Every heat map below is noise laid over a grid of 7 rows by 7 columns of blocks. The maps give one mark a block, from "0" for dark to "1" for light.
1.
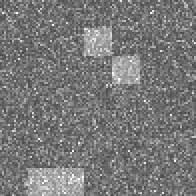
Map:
0 0 0 0 0 0 0
0 0 0 1 0 0 0
0 0 0 0 1 0 0
0 0 0 0 0 0 0
0 0 0 0 0 0 0
0 0 0 0 0 0 0
0 1 1 0 0 0 0
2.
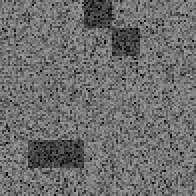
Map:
1 1 1 0 1 1 1
1 1 1 1 0 1 1
1 1 1 1 1 1 1
1 1 1 1 1 1 1
1 1 1 1 1 1 1
1 0 0 1 1 1 1
1 1 1 1 1 1 1
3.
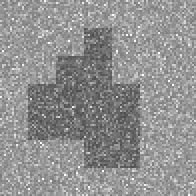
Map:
1 1 1 1 1 1 1
1 1 1 0 1 1 1
1 1 0 0 1 1 1
1 0 0 0 0 1 1
1 0 0 0 0 1 1
1 1 1 0 0 1 1
1 1 1 1 1 1 1
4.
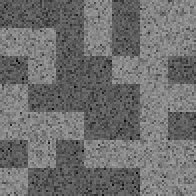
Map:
0 0 0 1 0 1 1
1 1 0 1 0 1 1
0 1 0 0 1 1 0
1 0 0 0 0 1 1
1 1 1 0 0 1 0
0 1 0 1 1 1 1
1 0 0 0 0 1 1
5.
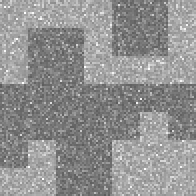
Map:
1 1 1 1 0 0 1
1 0 0 1 0 0 1
1 0 0 1 1 1 1
0 0 0 0 0 0 0
0 0 0 0 0 1 0
0 1 0 0 1 1 1
1 1 0 0 1 1 1
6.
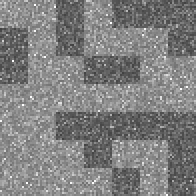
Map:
1 1 0 1 0 0 0
0 1 0 1 1 1 0
0 1 1 0 0 1 1
1 1 1 1 1 1 1
1 1 0 0 0 0 0
1 1 1 0 1 1 0
1 1 1 1 0 1 0
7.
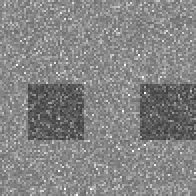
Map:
1 1 1 1 1 1 1
1 1 1 1 1 1 1
1 1 1 1 1 1 1
1 0 0 1 1 0 0
1 0 0 1 1 0 0
1 1 1 1 1 1 1
1 1 1 1 1 1 1
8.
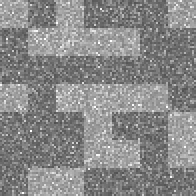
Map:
1 0 1 0 0 0 1
0 1 1 1 1 0 0
0 0 0 0 0 0 0
1 0 1 1 1 1 0
0 0 0 1 0 0 1
0 0 0 1 1 0 1
0 1 1 0 0 0 0
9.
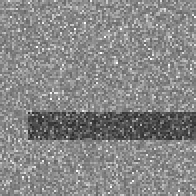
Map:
1 1 1 1 1 1 1
1 1 1 1 1 1 1
1 1 1 1 1 1 1
1 1 1 1 1 1 1
1 0 0 0 0 0 0
1 1 1 1 1 1 1
1 1 1 1 1 1 1
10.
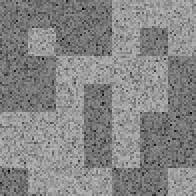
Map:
0 0 0 0 1 1 1
0 1 0 0 1 0 1
0 0 1 1 1 1 0
0 0 1 0 1 1 0
1 1 1 0 1 0 0
1 1 1 0 1 0 0
0 1 1 1 0 0 1
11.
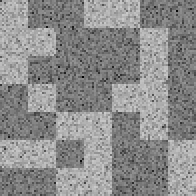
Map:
1 0 0 1 1 0 0
1 1 0 0 0 1 0
1 0 0 0 0 1 0
0 1 0 0 1 1 0
0 0 1 1 0 1 0
1 1 0 1 0 0 1
0 0 1 1 0 0 1
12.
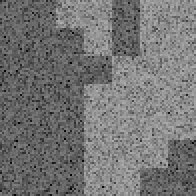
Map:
0 0 1 1 0 1 1
0 0 0 1 0 1 1
0 0 0 0 1 1 1
0 0 0 1 1 1 1
0 0 0 1 1 1 1
0 0 0 1 1 1 0
0 0 0 1 1 0 0
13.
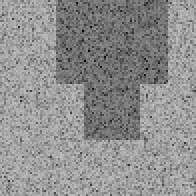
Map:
1 1 0 0 0 0 1
1 1 0 0 0 0 1
1 1 0 0 0 0 1
1 1 1 0 0 1 1
1 1 1 0 0 1 1
1 1 1 1 1 1 1
1 1 1 1 1 1 1
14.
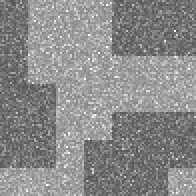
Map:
0 1 1 1 0 0 0
0 1 1 1 0 0 0
0 1 1 1 1 1 1
0 0 1 1 1 1 1
0 0 1 1 0 0 0
0 0 1 0 0 0 0
1 1 1 0 0 0 1
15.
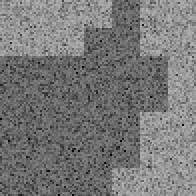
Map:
1 1 1 1 0 1 1
1 1 1 0 0 1 1
0 0 0 0 0 0 1
0 0 0 0 0 0 1
0 0 0 0 0 1 1
0 0 0 0 0 1 1
0 0 0 0 1 1 1
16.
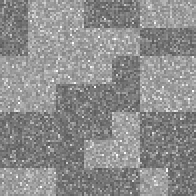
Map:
0 1 1 0 0 1 1
0 1 1 1 1 0 0
1 1 1 1 0 1 1
1 1 0 0 0 1 1
0 0 0 0 1 0 0
0 0 0 1 1 0 0
1 1 0 0 0 1 0
